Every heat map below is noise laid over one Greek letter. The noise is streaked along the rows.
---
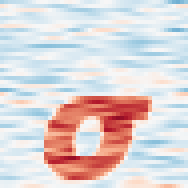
sigma
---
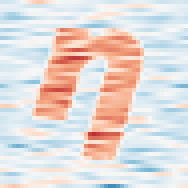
eta
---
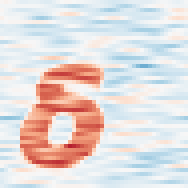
delta
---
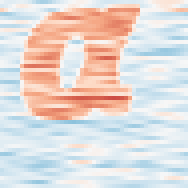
alpha
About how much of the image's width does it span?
two thirds
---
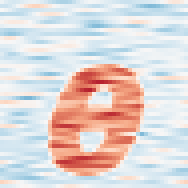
theta
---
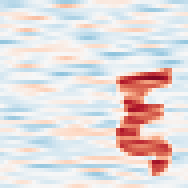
xi
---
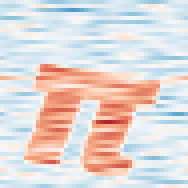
pi
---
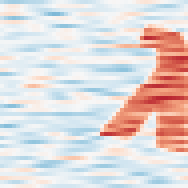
lambda
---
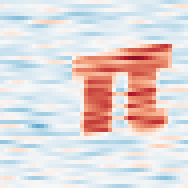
pi
